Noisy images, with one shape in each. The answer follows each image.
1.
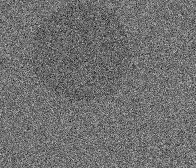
dark disc
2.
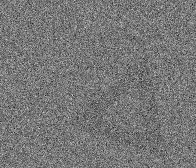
dark triangle frame
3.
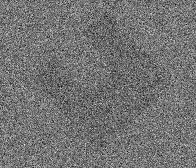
dark square with a notch
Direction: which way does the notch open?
up and left
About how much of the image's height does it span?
nearly all
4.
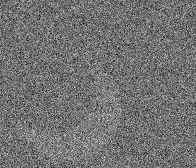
light crescent
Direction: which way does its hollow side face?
up and left
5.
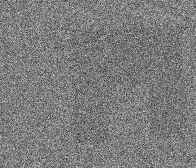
dark square with a notch
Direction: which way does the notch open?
down
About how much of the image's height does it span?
two thirds
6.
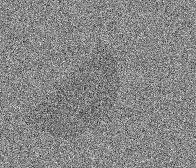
dark half disc
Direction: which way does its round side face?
down and right
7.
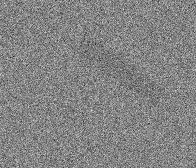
dark bar
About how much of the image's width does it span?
half
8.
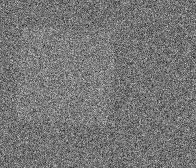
light square
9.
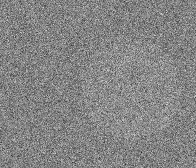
light disc
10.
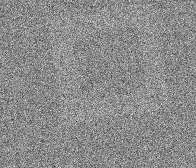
light square frame
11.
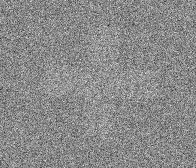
light cross
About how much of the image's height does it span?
two thirds
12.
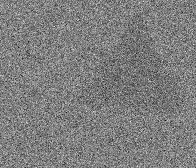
dark triangle
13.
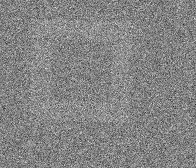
light square frame
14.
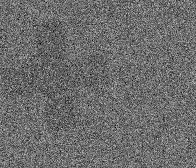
dark cross
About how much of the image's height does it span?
two thirds
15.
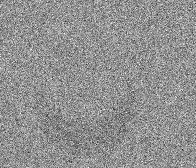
dark crescent
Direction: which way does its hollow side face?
up
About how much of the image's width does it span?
half
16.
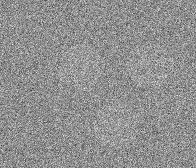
light three dots
